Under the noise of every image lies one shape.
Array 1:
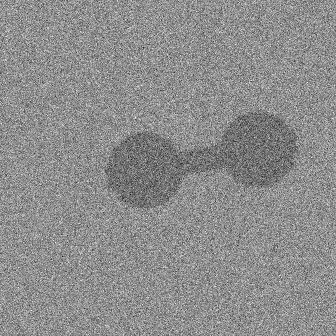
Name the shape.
dumbbell
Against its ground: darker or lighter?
darker
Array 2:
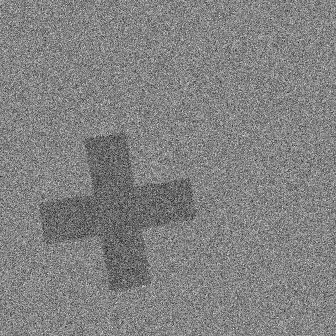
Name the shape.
cross
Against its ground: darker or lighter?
darker
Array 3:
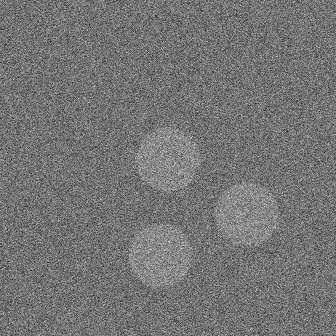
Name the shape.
three dots
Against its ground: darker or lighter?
lighter
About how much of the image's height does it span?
half
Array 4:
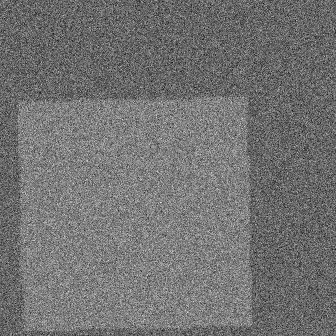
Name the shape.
square
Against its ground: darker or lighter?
lighter
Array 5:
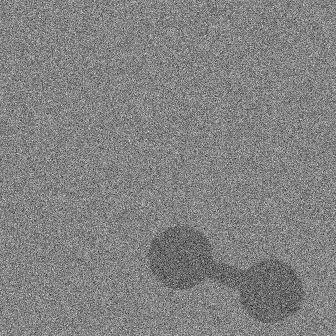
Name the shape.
dumbbell
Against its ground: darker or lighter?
darker
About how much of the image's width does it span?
half
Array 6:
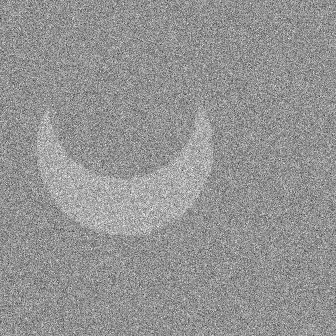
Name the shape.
crescent
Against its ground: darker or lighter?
lighter
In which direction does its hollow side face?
up
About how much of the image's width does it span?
half
